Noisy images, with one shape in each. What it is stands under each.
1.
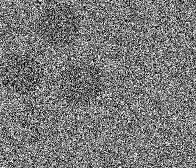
dark three dots
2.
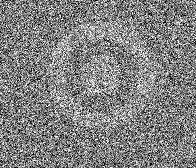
light bullseye
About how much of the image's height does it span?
two thirds
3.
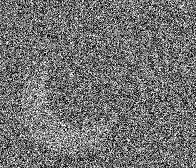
light crescent
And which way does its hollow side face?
up and right
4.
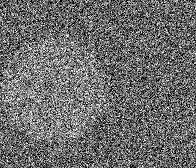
light disc
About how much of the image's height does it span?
two thirds
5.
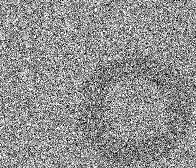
dark ring
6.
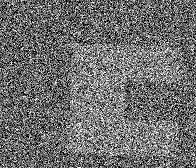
light square with a notch
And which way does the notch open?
right
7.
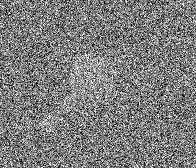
light lollipop
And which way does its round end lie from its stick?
up and right
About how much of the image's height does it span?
half
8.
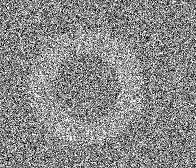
light ring
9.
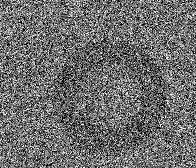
dark ring
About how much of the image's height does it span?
two thirds
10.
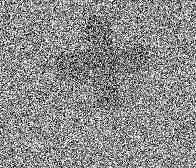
dark cross
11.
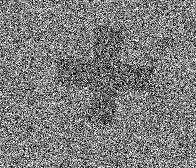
dark cross
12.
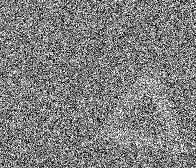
light triangle frame
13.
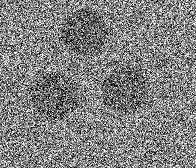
dark three dots
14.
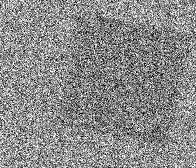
dark square
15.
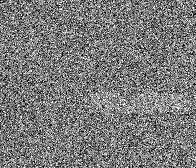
light bar
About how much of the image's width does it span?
half
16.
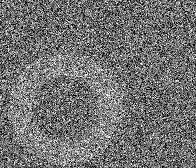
light ring
